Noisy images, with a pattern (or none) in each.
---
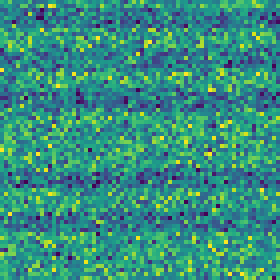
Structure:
bands of rows
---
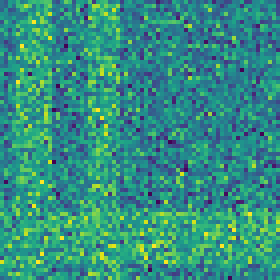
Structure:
bands of rows crossing bands of columns
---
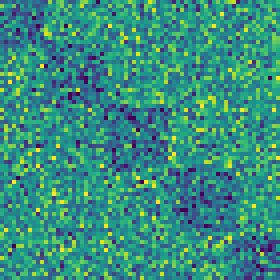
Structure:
blocks along the diagonal
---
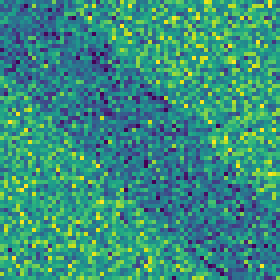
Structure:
a diagonal band
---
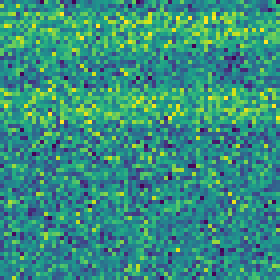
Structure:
bands of rows
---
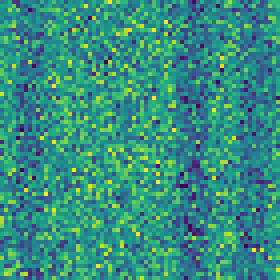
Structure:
bands of columns
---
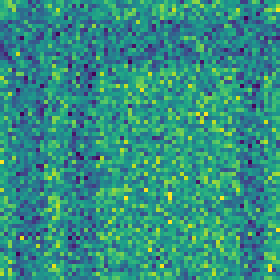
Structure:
bands of rows crossing bands of columns
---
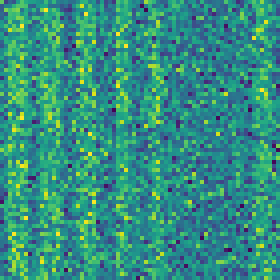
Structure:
bands of columns
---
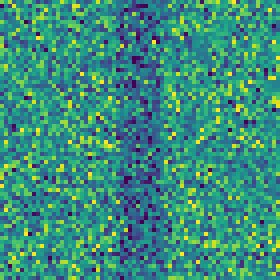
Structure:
one band of columns
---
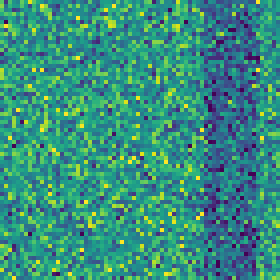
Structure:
one band of columns
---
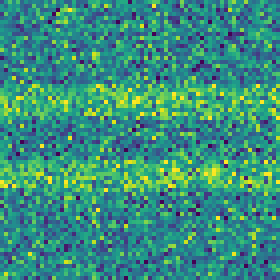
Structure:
bands of rows
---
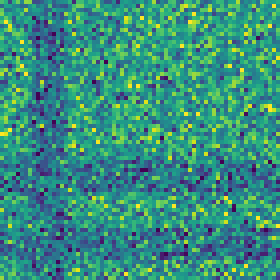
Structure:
bands of rows crossing bands of columns
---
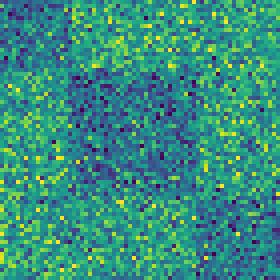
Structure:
blocks along the diagonal
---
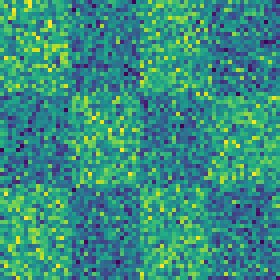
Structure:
a checkerboard
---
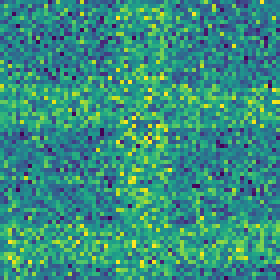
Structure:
bands of rows crossing bands of columns
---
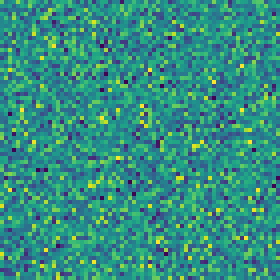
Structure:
only noise
